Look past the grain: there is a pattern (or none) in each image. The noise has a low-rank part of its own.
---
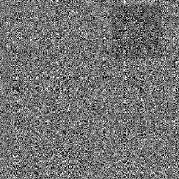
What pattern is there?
one block
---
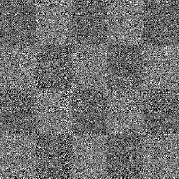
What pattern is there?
a checkerboard
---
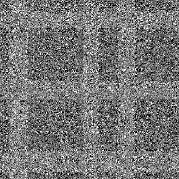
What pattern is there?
bands of rows crossing bands of columns
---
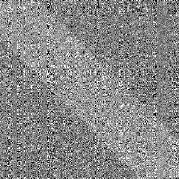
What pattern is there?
a diagonal band
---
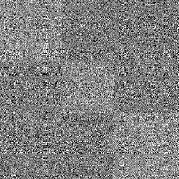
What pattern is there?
blocks along the diagonal
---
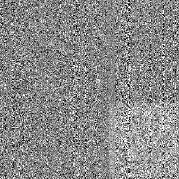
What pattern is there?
one block
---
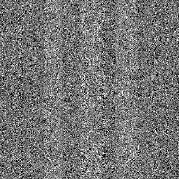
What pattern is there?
bands of columns
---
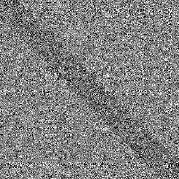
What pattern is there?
a diagonal band
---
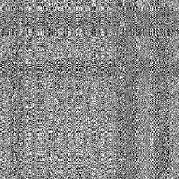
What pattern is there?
bands of rows crossing bands of columns
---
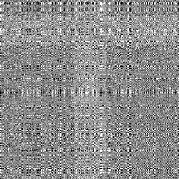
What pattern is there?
bands of rows crossing bands of columns
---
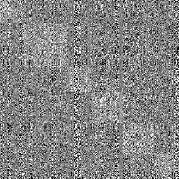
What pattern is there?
blocks along the diagonal
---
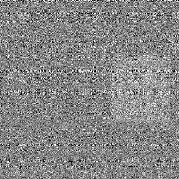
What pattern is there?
one block
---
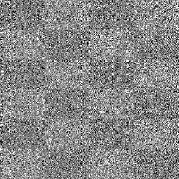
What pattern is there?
a checkerboard
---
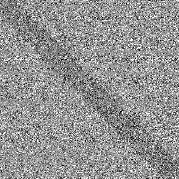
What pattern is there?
a diagonal band
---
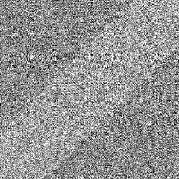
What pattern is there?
a diagonal band
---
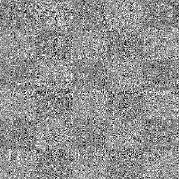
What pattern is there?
a checkerboard
